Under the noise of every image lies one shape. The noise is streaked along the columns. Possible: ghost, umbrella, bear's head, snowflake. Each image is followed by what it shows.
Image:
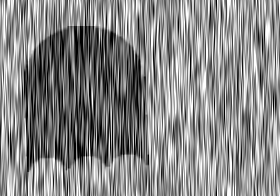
ghost
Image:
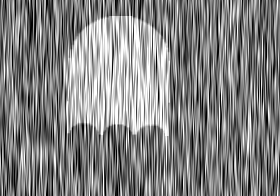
ghost
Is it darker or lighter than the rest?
lighter
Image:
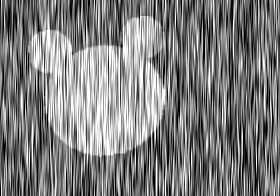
bear's head
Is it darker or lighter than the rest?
lighter
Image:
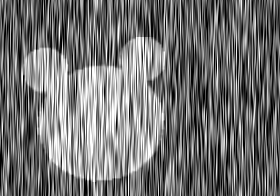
bear's head
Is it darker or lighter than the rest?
lighter
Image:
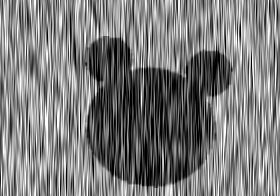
bear's head
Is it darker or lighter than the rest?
darker
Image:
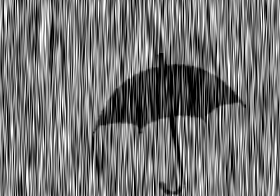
umbrella
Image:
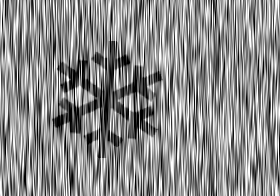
snowflake
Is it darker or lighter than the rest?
darker
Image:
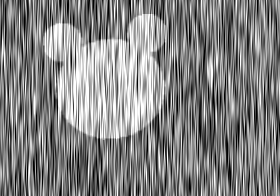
bear's head
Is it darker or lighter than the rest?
lighter
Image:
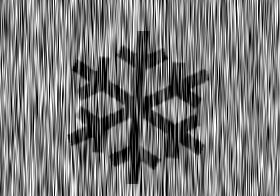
snowflake
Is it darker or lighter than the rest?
darker
